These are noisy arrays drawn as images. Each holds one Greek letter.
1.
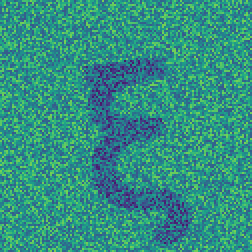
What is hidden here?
dark xi
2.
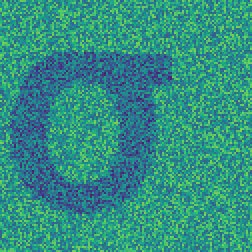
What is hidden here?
dark sigma
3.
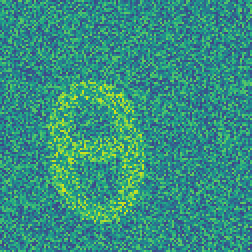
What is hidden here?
light theta
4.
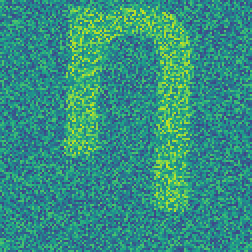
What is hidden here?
light eta
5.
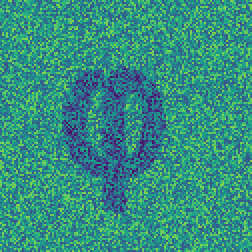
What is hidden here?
dark phi
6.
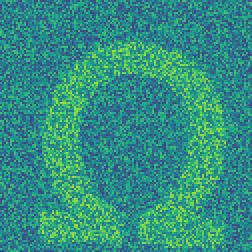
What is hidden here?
light omega
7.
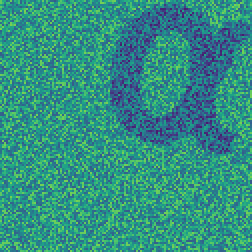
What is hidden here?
dark alpha
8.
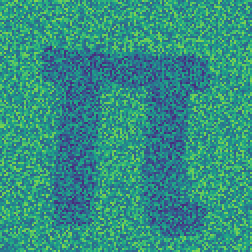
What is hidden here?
dark pi
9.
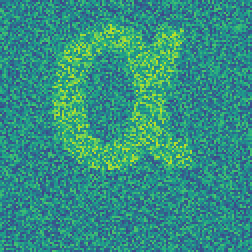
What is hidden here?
light alpha
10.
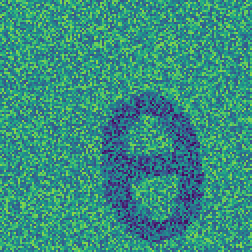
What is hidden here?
dark theta
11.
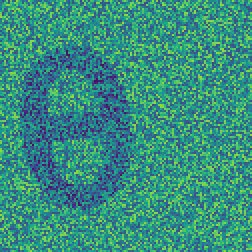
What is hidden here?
dark theta
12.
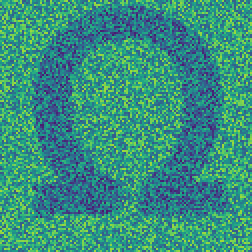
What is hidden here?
dark omega
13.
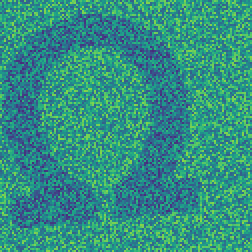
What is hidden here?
dark omega
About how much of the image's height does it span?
nearly all
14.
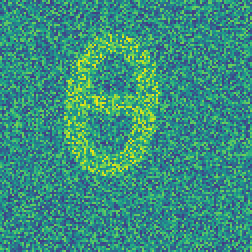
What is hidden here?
light theta
